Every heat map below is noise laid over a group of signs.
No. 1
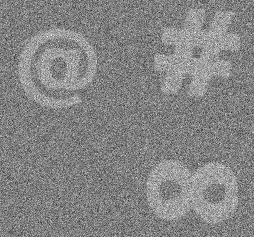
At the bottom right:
infinity sign
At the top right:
hash sign
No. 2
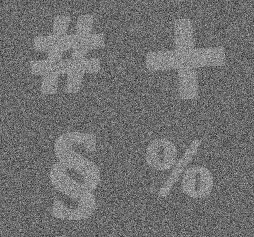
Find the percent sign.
bottom right
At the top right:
plus sign
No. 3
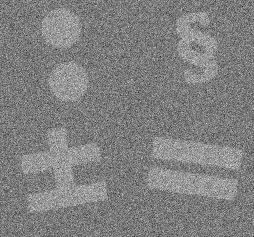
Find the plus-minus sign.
bottom left
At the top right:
section sign
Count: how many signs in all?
4
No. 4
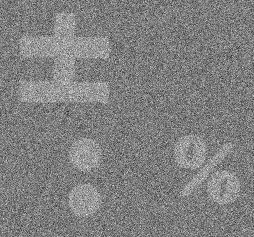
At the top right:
nothing
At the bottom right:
percent sign
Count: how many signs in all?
3
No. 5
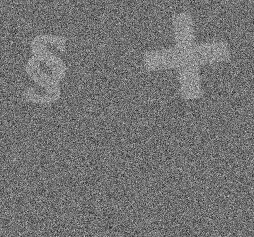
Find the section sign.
top left
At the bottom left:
nothing
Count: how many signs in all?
2
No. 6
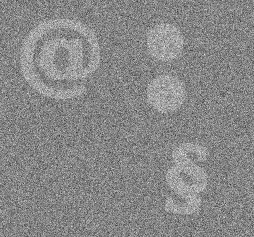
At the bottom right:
section sign
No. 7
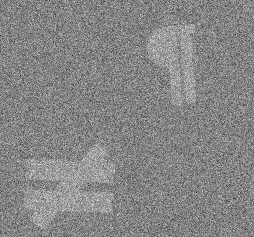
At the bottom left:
not-equal sign
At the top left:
nothing
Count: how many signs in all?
2
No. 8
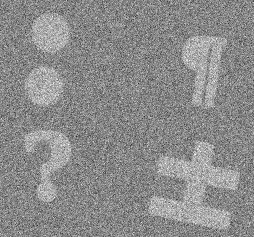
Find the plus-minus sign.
bottom right
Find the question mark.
bottom left
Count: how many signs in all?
4
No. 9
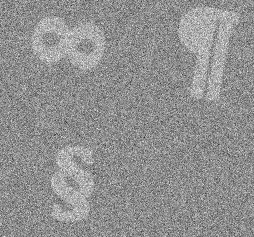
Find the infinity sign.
top left
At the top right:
pilcrow
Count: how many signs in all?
3
